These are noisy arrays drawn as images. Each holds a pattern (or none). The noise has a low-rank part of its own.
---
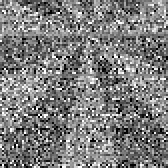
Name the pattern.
spokes from one point
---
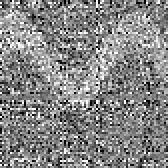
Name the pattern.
a wavy band
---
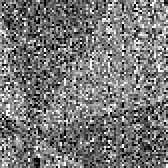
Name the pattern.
spokes from one point
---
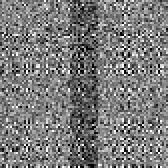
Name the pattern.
one vertical stripe
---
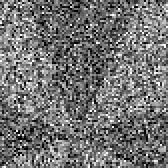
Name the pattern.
spokes from one point
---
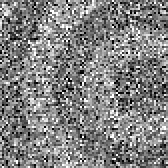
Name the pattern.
rings round one point
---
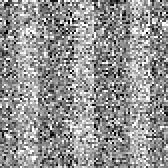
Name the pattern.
vertical stripes
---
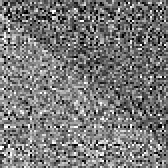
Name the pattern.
a sharp edge
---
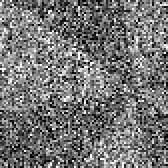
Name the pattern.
spokes from one point
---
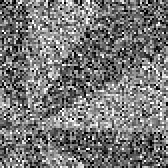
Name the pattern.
spokes from one point
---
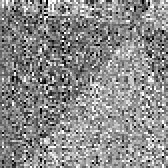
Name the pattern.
spokes from one point
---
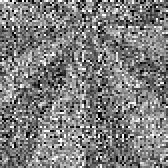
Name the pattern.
spokes from one point
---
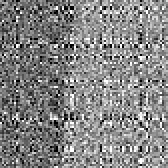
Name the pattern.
a sharp edge
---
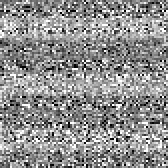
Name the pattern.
horizontal stripes
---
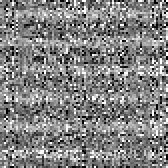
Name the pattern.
horizontal stripes
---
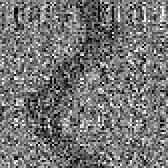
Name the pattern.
a wavy band
